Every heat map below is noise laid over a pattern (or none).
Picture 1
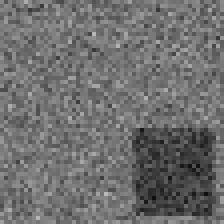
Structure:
one block
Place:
bottom right
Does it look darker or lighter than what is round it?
darker
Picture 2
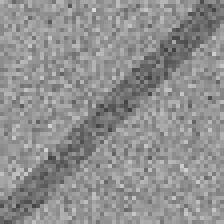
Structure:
a diagonal band
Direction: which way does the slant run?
bottom left to top right
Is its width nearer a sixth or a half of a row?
a sixth
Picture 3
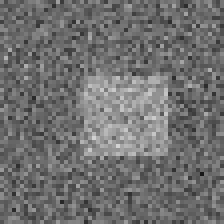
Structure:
one block
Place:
centre
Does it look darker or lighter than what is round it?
lighter
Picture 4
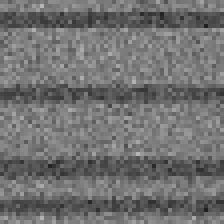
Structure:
bands of rows
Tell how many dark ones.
4
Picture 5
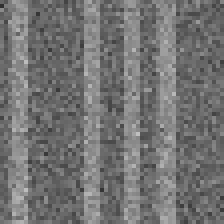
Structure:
bands of columns
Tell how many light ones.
4
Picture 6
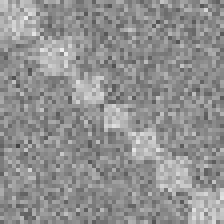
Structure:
blocks along the diagonal
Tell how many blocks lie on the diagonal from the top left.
7
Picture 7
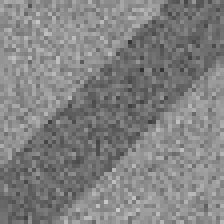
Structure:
a diagonal band
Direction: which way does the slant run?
bottom left to top right
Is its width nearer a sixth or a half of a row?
a half
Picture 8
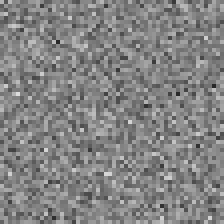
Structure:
only noise
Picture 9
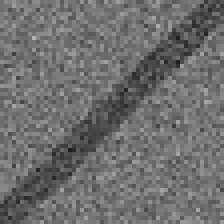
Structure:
a diagonal band
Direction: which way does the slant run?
bottom left to top right
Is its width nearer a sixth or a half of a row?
a sixth
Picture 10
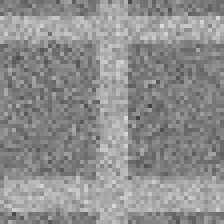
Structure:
bands of rows crossing bands of columns
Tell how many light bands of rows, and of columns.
2 and 1
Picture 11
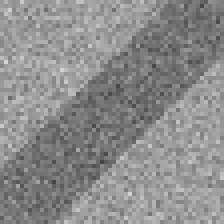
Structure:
a diagonal band
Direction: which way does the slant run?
bottom left to top right
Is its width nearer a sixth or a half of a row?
a half
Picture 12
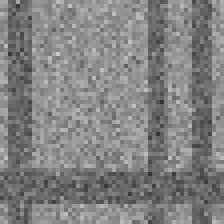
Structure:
bands of rows crossing bands of columns
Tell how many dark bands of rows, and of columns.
1 and 3
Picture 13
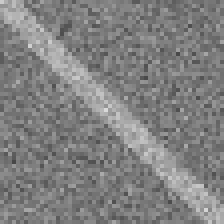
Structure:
a diagonal band
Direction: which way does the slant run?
top left to bottom right
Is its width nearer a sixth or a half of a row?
a sixth
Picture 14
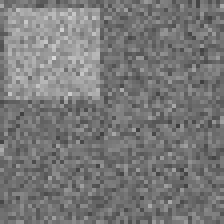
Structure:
one block
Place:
top left
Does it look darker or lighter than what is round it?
lighter
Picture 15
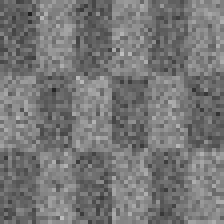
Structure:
a checkerboard
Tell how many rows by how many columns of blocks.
3 by 6
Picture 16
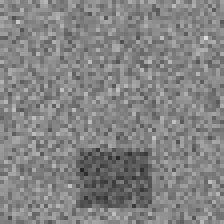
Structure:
one block
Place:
bottom middle
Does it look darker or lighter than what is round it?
darker
